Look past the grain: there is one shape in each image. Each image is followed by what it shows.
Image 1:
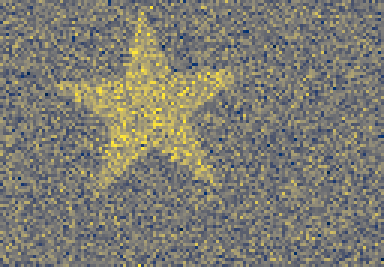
star
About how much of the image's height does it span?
two thirds
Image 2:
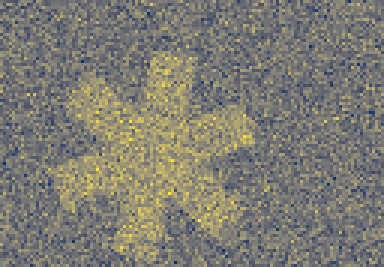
asterisk
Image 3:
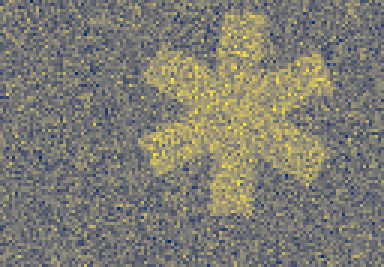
asterisk
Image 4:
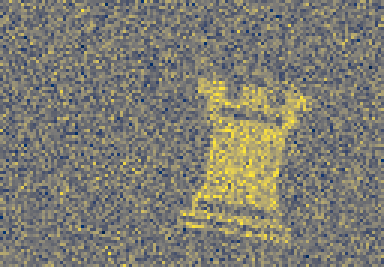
chess rook
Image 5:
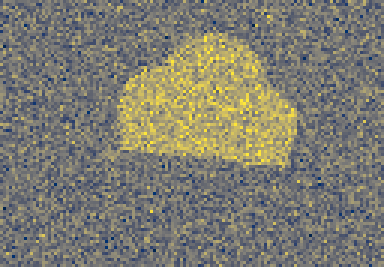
cloud
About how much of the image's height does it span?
half
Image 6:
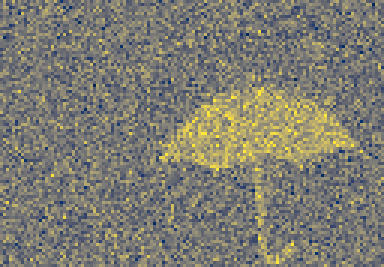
umbrella
